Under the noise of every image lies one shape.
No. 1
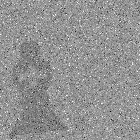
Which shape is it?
chess bishop
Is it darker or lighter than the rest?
darker
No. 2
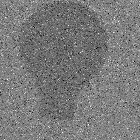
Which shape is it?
light bulb
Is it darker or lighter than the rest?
darker
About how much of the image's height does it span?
nearly all
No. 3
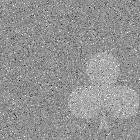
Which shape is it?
club
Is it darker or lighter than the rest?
lighter
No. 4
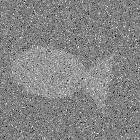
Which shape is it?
fish
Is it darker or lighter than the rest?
lighter
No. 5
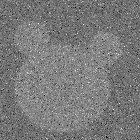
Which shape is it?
bear's head
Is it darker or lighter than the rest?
lighter
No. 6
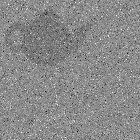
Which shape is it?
teapot
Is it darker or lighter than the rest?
darker
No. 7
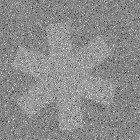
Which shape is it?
asterisk
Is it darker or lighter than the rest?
lighter
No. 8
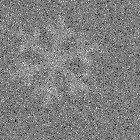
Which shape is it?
snowflake
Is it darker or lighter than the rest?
lighter
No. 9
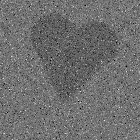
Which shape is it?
heart
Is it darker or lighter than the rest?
darker
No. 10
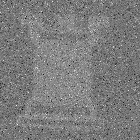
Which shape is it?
chess rook
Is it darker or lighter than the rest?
lighter
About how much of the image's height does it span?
nearly all
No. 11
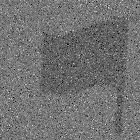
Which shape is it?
flag
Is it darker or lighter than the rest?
darker
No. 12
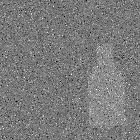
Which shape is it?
bottle
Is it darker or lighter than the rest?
lighter
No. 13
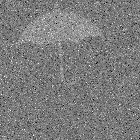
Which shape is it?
umbrella
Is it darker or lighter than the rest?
lighter
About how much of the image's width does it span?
two thirds
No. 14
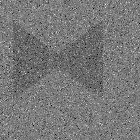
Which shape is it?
bow tie
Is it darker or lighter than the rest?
darker
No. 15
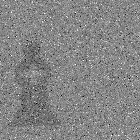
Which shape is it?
chess bishop
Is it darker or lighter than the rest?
darker
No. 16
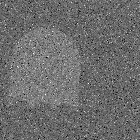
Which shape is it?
ghost
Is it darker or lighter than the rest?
lighter
